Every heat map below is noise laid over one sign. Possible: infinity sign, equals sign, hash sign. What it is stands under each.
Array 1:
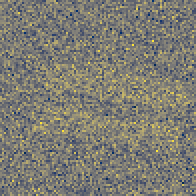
equals sign
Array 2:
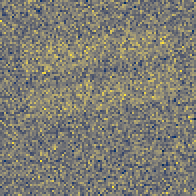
equals sign
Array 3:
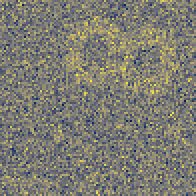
infinity sign
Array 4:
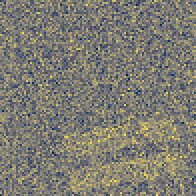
equals sign
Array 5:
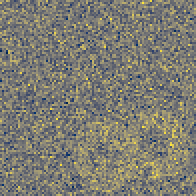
infinity sign
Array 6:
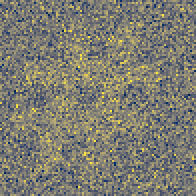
hash sign
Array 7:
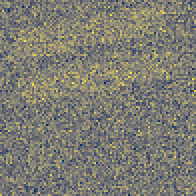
equals sign
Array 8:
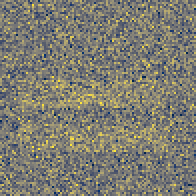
equals sign
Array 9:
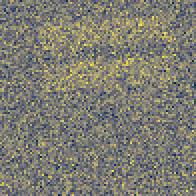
equals sign
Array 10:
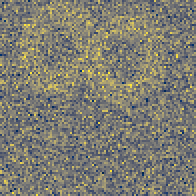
infinity sign
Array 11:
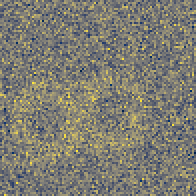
infinity sign
